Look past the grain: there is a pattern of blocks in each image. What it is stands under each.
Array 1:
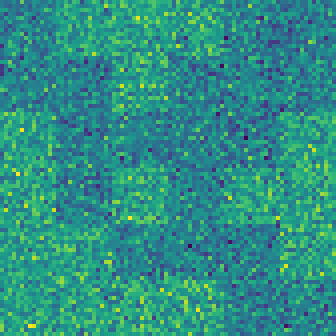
mirrored about the diagonal from the bottom left
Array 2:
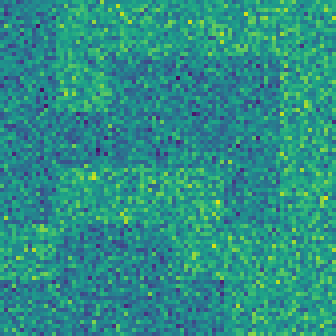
no symmetry
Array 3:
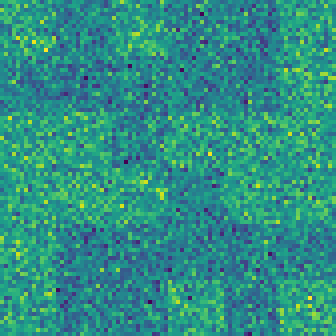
the same after a half turn
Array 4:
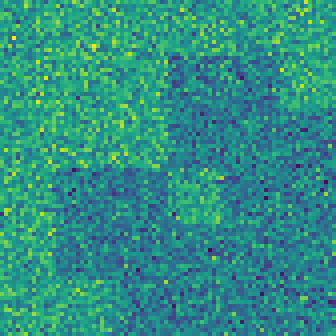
mirrored about the diagonal from the top left
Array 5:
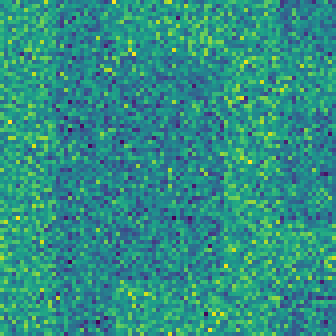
top and bottom mirror each other
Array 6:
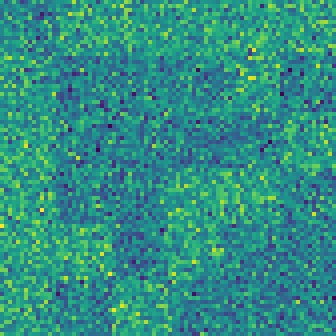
mirrored about the diagonal from the top left
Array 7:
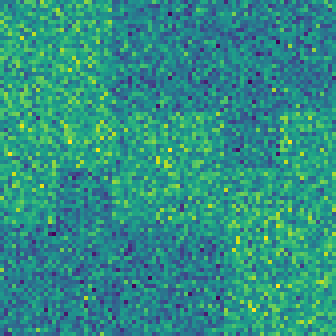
the same after a half turn
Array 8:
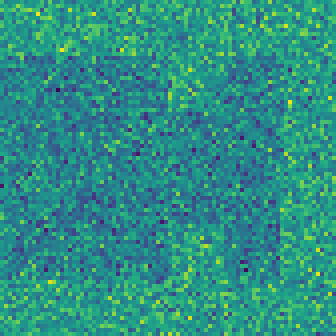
top and bottom mirror each other
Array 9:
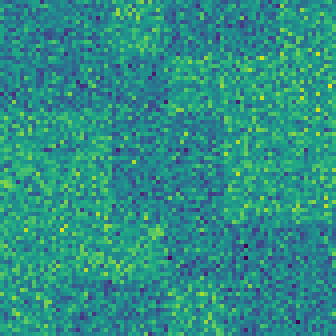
the same after a half turn
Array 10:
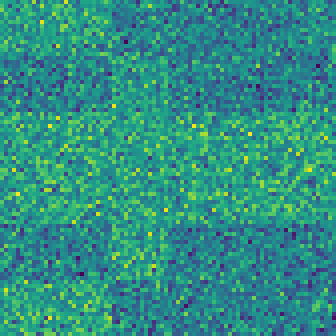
top and bottom mirror each other
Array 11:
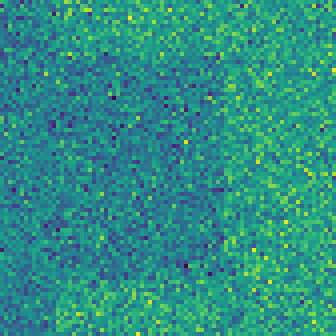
top and bottom mirror each other
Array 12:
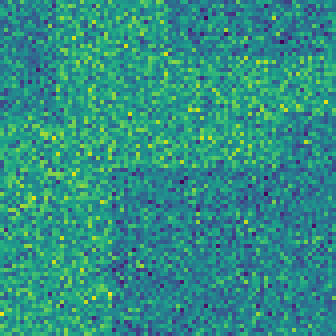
no symmetry
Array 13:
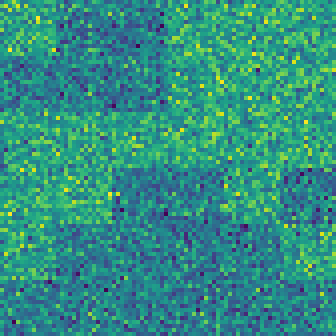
no symmetry
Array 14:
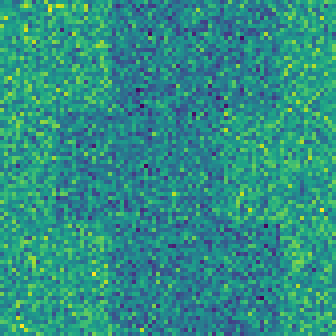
top and bottom mirror each other
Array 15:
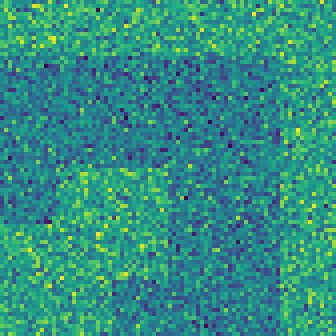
mirrored about the diagonal from the bottom left
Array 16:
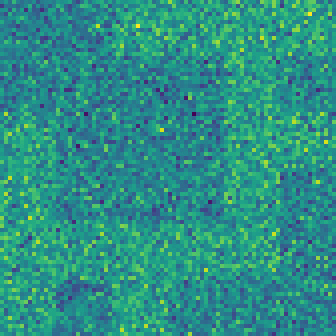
mirrored about the diagonal from the top left
